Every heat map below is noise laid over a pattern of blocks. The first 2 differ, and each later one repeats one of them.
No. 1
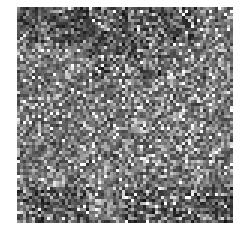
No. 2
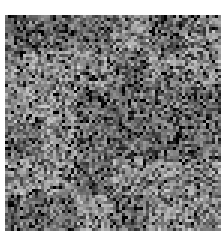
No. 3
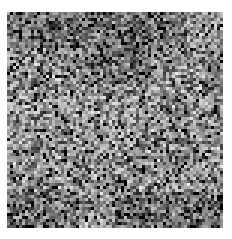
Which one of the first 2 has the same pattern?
1
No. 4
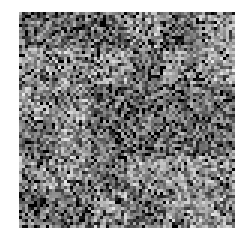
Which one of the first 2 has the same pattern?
2
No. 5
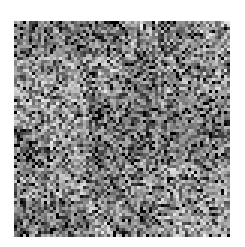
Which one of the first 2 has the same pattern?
2
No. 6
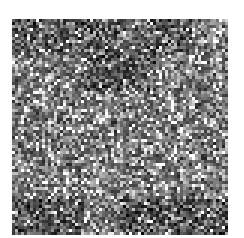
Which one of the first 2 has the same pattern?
1
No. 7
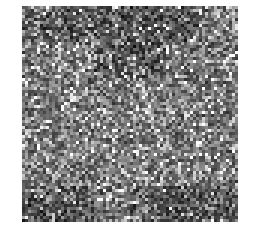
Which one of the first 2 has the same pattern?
1
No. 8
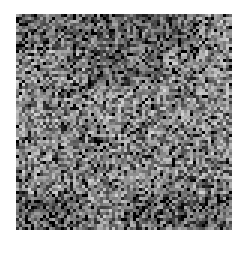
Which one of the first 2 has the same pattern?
1
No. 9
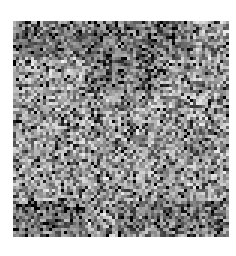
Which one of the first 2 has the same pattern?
1
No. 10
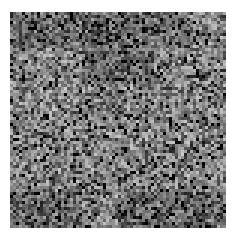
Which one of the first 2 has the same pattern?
1
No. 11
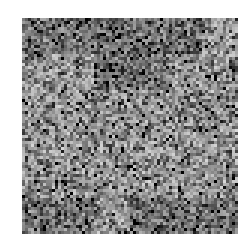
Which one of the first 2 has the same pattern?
1
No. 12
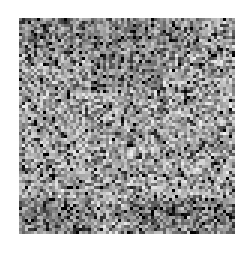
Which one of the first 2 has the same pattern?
1
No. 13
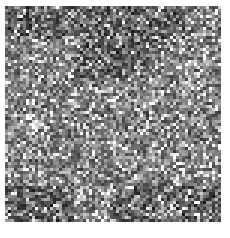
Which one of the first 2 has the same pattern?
1
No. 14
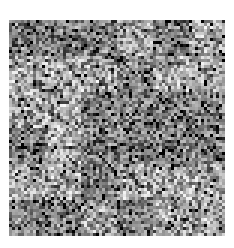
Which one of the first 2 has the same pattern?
2
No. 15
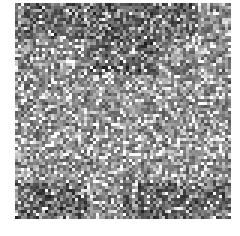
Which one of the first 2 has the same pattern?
1
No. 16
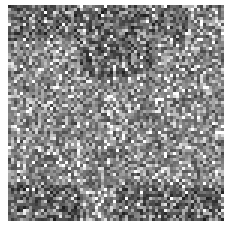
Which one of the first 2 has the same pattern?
1
